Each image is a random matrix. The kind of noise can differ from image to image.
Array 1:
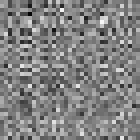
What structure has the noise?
low rank plus noise
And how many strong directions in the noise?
one
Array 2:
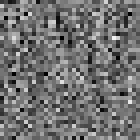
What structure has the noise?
low rank plus noise
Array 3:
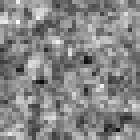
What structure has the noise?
blotchy
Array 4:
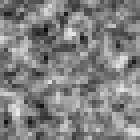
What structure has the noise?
blotchy
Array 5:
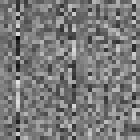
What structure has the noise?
columns of uneven size
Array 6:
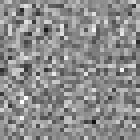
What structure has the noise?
low rank plus noise
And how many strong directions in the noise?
three or four
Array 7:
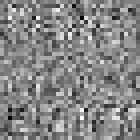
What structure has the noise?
low rank plus noise
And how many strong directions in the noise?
three or four
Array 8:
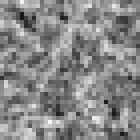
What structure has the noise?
blotchy
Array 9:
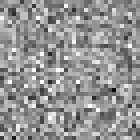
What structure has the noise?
low rank plus noise
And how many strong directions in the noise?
three or four
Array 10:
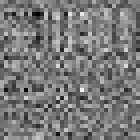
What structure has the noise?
low rank plus noise
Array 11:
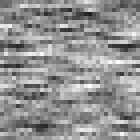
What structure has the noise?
streaked along the rows
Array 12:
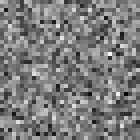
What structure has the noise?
independent entries
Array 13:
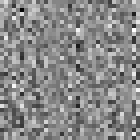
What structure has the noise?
columns of uneven size
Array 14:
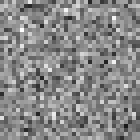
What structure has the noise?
independent entries
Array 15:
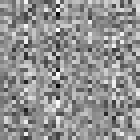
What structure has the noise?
columns of uneven size
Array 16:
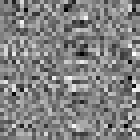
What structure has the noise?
low rank plus noise
